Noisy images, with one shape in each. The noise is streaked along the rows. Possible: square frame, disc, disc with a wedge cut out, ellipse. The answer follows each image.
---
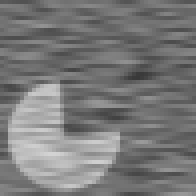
light disc with a wedge cut out
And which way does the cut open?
up and right
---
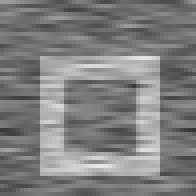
light square frame
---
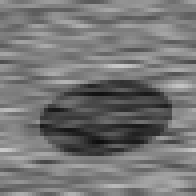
dark ellipse
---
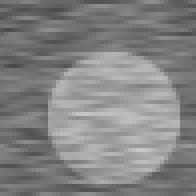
light disc
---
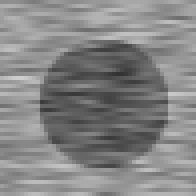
dark disc
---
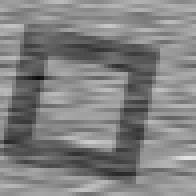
dark square frame
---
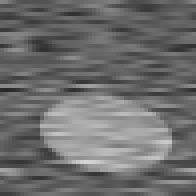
light ellipse
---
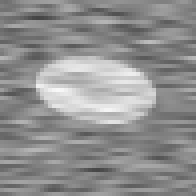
light ellipse
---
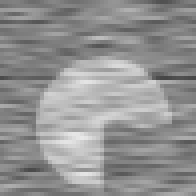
light disc with a wedge cut out
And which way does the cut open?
down and right
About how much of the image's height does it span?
two thirds
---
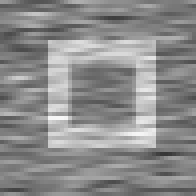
light square frame
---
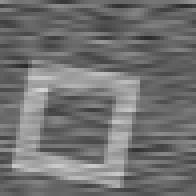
light square frame
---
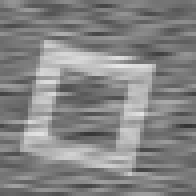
light square frame
